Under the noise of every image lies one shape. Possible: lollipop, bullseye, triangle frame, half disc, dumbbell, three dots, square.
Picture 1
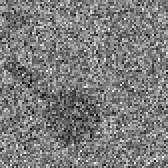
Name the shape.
lollipop
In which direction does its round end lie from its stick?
down and right
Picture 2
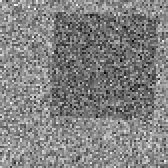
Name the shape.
square
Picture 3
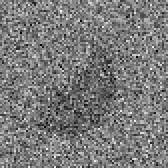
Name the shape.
half disc
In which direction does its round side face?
down and right
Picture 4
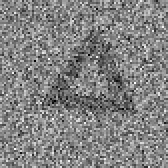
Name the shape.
triangle frame
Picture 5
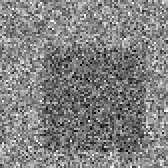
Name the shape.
square
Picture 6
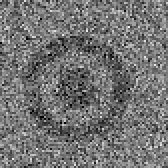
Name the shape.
bullseye
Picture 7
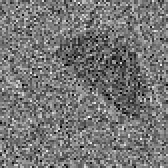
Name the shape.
half disc
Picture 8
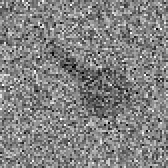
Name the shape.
lollipop
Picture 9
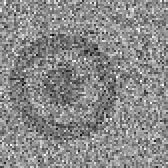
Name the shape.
bullseye
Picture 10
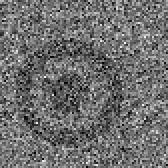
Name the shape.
bullseye
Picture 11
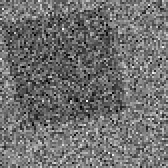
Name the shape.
square
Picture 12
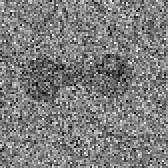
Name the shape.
dumbbell
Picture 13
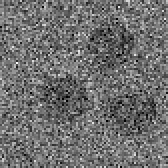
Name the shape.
three dots
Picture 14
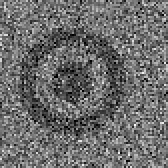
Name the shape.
bullseye
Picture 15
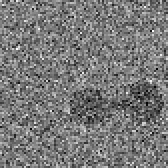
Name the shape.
dumbbell
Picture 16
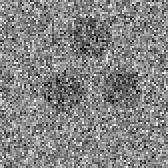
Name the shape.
three dots
